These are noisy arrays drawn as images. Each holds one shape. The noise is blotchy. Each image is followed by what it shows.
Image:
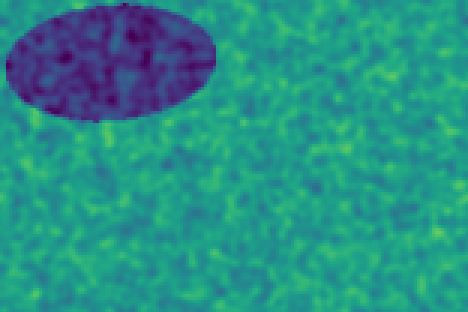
ellipse
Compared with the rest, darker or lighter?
darker
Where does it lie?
top left
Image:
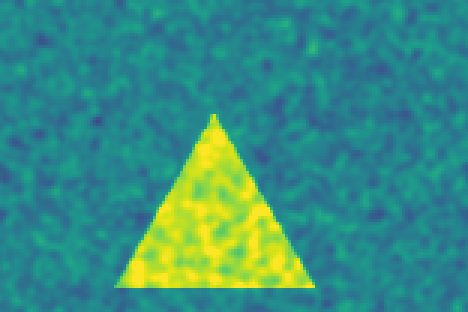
triangle
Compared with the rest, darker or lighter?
lighter
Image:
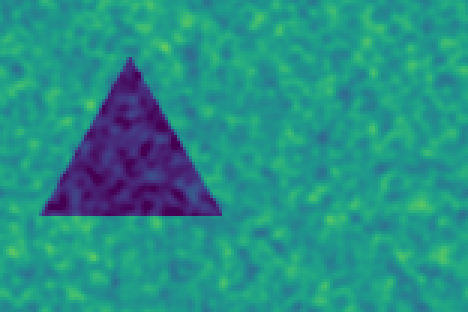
triangle
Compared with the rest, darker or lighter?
darker
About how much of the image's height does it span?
half
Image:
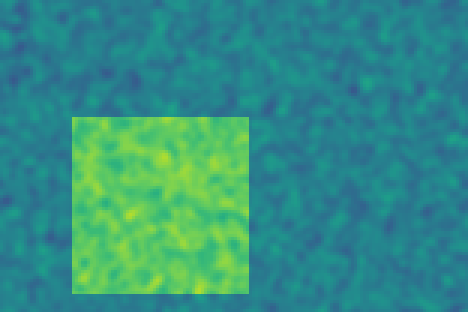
square
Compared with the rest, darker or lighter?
lighter
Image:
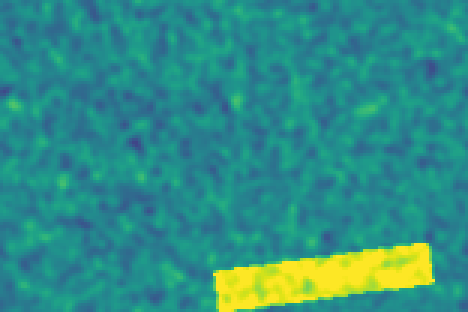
bar
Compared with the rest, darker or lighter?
lighter
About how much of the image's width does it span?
half
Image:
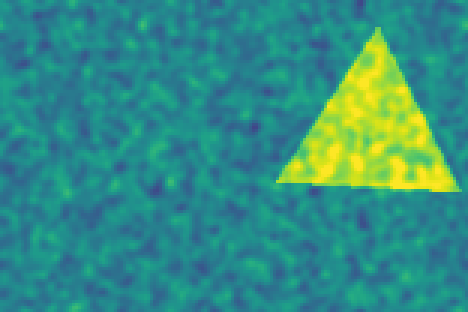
triangle
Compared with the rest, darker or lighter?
lighter
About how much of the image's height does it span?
half
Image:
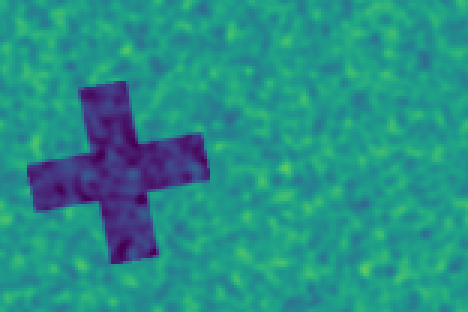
cross
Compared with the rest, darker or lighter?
darker
